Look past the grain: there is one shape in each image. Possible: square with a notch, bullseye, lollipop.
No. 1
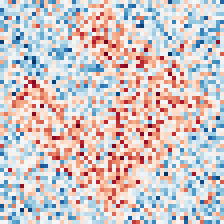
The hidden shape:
square with a notch
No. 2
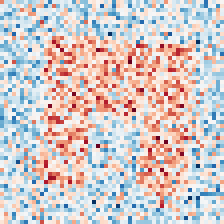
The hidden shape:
square with a notch
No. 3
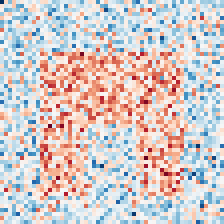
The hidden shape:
square with a notch
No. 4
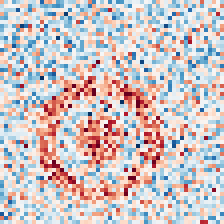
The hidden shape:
bullseye
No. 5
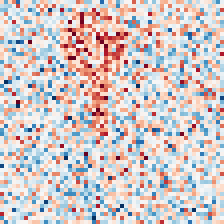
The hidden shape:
lollipop
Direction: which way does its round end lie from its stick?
up
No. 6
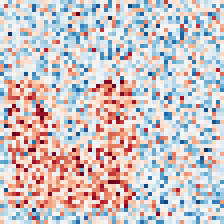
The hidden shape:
square with a notch
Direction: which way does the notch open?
up
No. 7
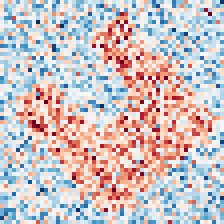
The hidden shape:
square with a notch
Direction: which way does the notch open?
up and left
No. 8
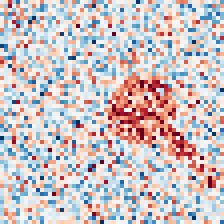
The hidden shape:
lollipop
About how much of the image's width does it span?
half
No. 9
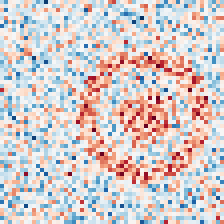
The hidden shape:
bullseye
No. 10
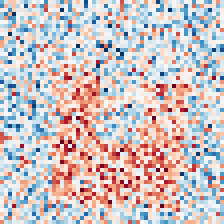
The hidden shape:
square with a notch
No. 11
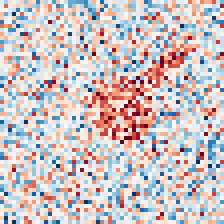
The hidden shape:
lollipop
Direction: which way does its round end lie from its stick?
down and left
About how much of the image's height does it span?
half
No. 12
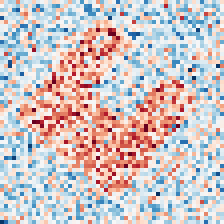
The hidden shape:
square with a notch
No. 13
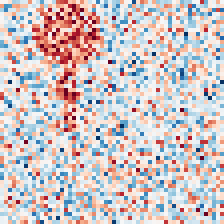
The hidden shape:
lollipop
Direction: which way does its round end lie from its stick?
up
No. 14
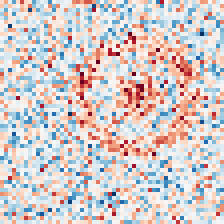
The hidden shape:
bullseye
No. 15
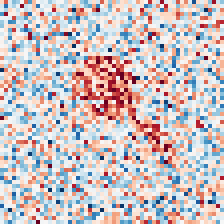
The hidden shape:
lollipop
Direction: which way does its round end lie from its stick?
up and left
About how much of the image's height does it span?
half
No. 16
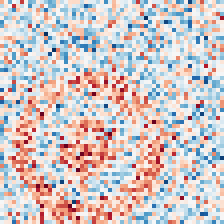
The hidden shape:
bullseye
